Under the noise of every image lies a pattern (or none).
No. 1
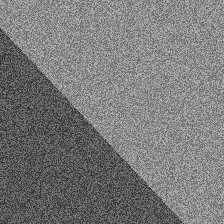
a sharp edge
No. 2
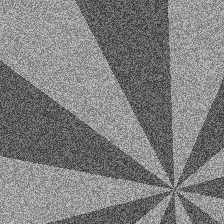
spokes from one point
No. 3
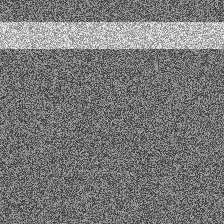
one horizontal stripe
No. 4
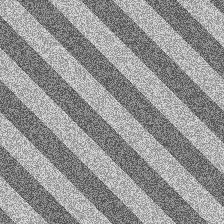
diagonal stripes
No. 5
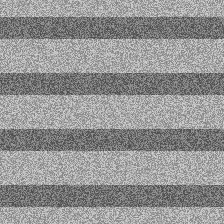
horizontal stripes
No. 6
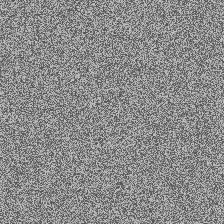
only noise
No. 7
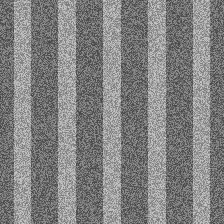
vertical stripes
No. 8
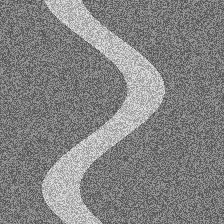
a wavy band
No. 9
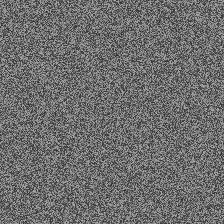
only noise
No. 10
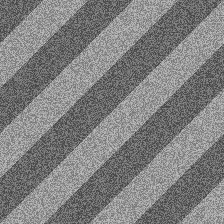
diagonal stripes
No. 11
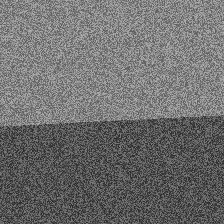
a sharp edge
